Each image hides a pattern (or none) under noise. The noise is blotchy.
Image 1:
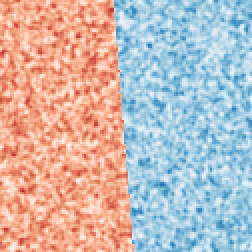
a sharp edge
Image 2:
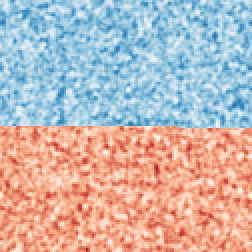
a sharp edge
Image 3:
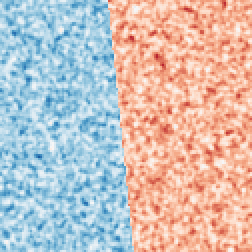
a sharp edge
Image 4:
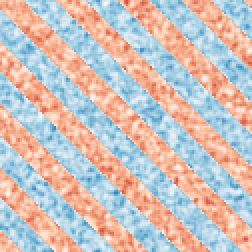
diagonal stripes
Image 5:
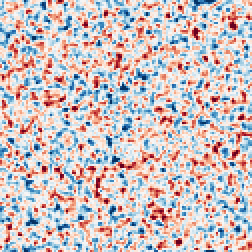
only noise
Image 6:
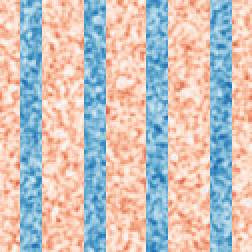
vertical stripes
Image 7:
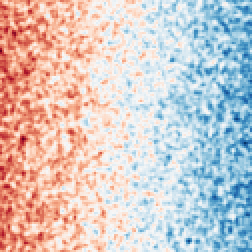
a smooth slope
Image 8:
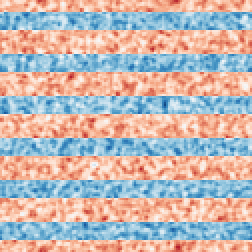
horizontal stripes
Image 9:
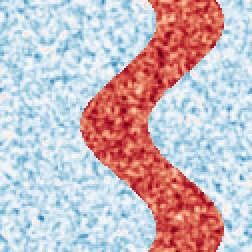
a wavy band
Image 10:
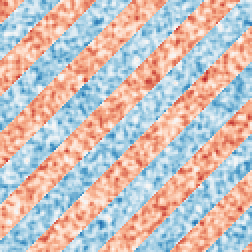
diagonal stripes
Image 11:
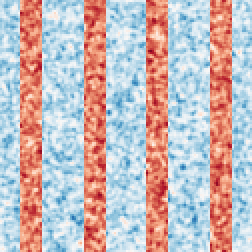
vertical stripes
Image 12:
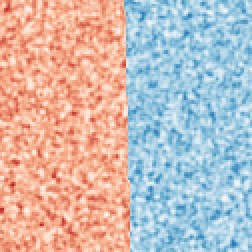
a sharp edge
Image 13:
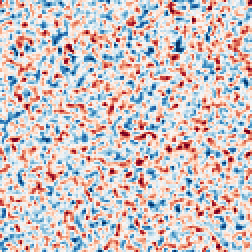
only noise
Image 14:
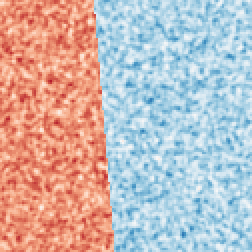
a sharp edge
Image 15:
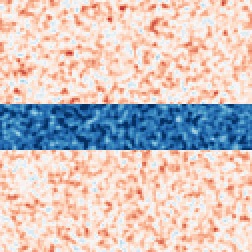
one horizontal stripe
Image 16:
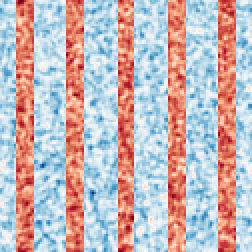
vertical stripes
